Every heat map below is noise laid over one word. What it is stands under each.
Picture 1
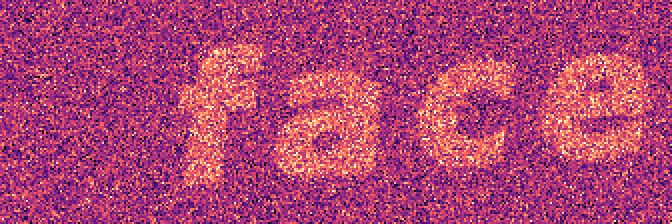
face
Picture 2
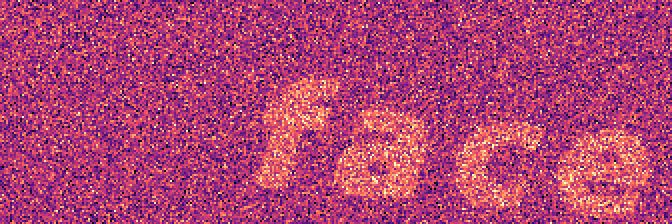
face
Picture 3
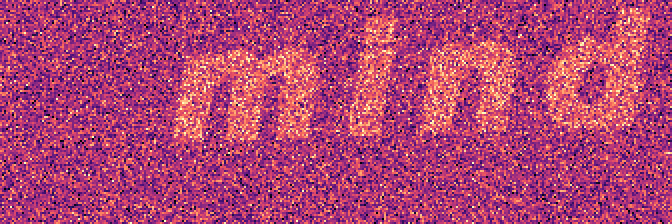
mind
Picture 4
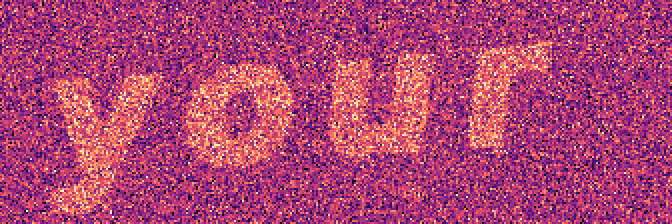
your
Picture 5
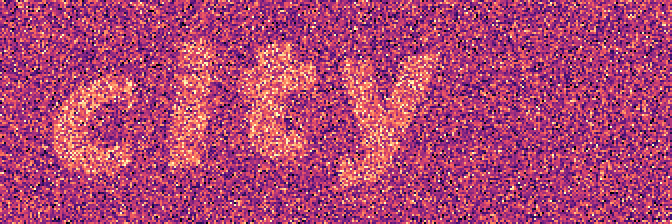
city
